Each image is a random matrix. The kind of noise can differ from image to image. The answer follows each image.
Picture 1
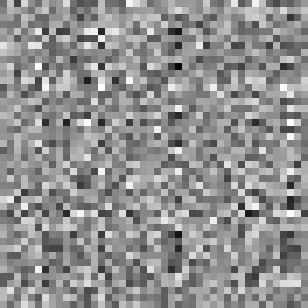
low rank plus noise
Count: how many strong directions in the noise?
two
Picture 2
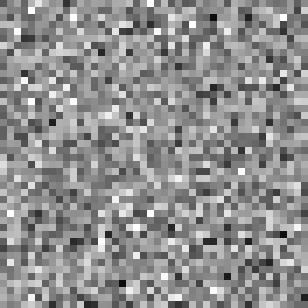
independent entries
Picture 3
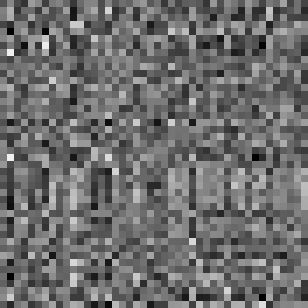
low rank plus noise
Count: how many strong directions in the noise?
one
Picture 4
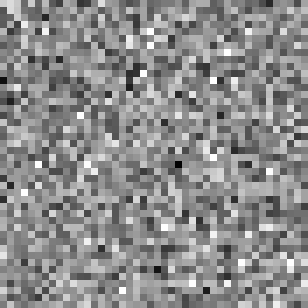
independent entries
